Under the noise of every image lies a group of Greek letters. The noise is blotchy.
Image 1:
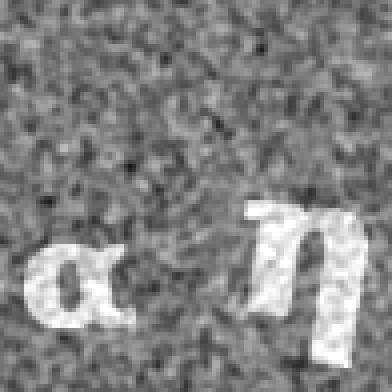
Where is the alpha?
bottom left
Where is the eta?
bottom right
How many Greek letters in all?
2
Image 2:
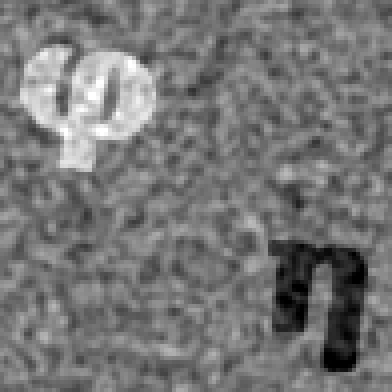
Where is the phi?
top left
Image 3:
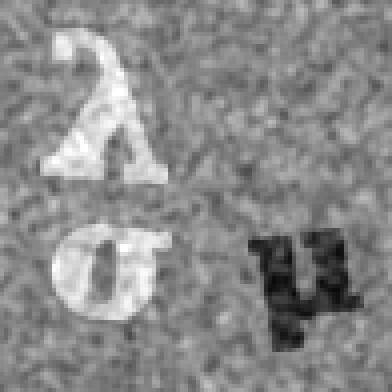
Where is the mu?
bottom right
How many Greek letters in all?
3
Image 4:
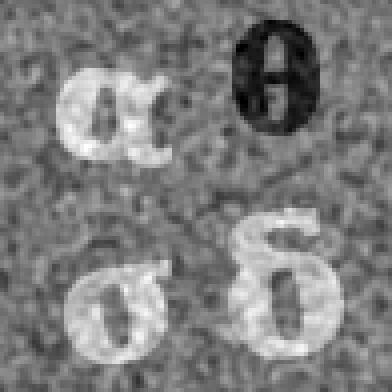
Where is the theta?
top right
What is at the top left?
alpha
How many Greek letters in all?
4
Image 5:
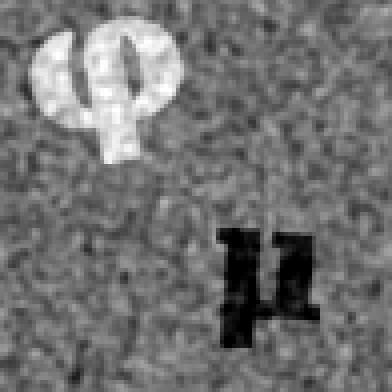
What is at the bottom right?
mu
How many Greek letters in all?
2
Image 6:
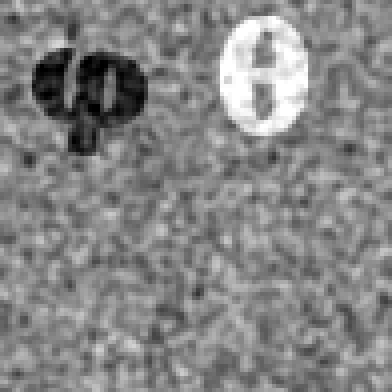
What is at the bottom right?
nothing
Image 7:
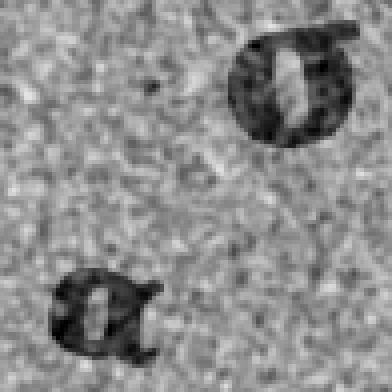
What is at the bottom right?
nothing
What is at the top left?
nothing
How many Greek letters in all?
2
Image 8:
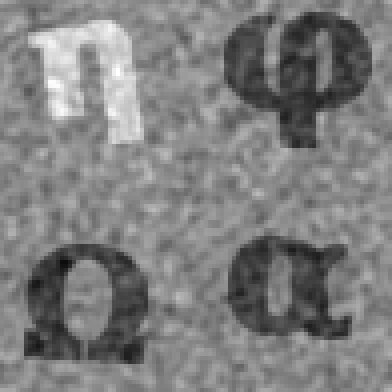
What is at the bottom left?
omega
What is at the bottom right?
alpha
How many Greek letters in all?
4
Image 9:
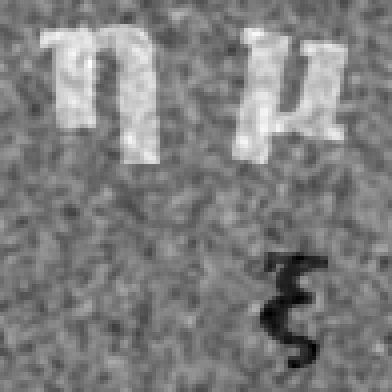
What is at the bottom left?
nothing
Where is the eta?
top left
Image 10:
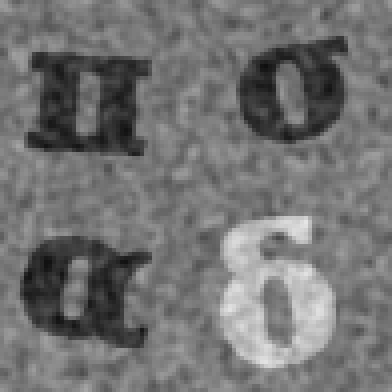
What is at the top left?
pi
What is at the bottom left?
alpha
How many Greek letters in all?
4
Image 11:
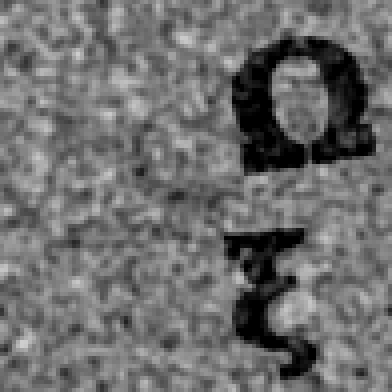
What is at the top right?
omega
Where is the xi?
bottom right
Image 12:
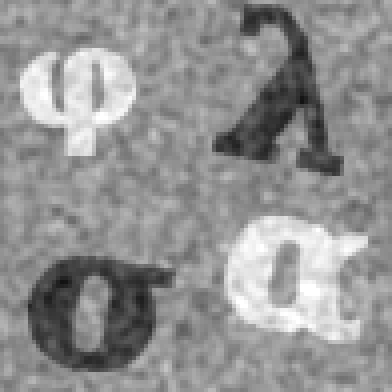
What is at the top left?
phi
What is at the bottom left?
sigma
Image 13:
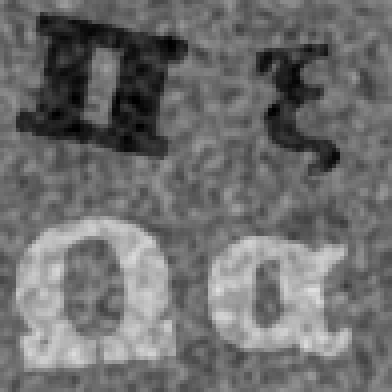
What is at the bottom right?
alpha
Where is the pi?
top left
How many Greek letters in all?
4
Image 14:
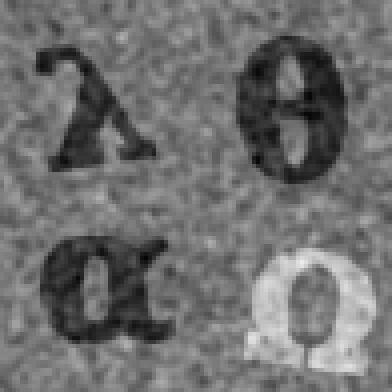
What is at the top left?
lambda
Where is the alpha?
bottom left
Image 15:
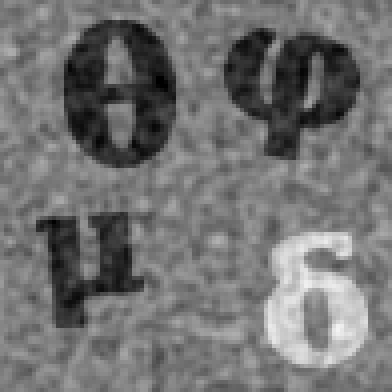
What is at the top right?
phi
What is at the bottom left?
mu
